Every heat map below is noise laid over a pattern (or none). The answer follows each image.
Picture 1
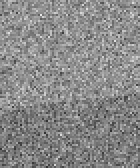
a sharp edge
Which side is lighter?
top
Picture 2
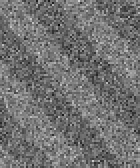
diagonal stripes
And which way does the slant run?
top left to bottom right
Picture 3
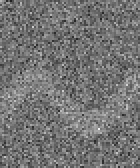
a wavy band
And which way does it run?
left to right
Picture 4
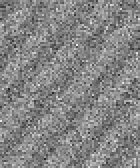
diagonal stripes
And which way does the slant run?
bottom left to top right
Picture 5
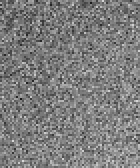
a smooth slope
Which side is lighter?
bottom right
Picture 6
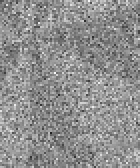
spokes from one point
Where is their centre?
top left
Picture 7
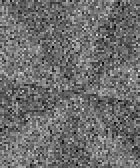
spokes from one point
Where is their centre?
centre
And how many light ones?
5
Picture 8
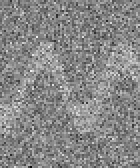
a wavy band
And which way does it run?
left to right
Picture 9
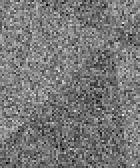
spokes from one point
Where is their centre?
top right
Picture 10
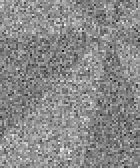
spokes from one point
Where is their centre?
top right
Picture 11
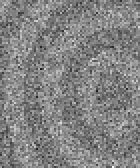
rings round one point
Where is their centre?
middle right
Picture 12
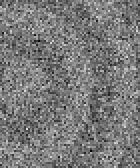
rings round one point
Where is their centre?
middle left
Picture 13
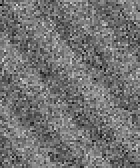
diagonal stripes
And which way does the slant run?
top left to bottom right
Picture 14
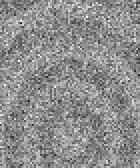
rings round one point
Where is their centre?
bottom middle
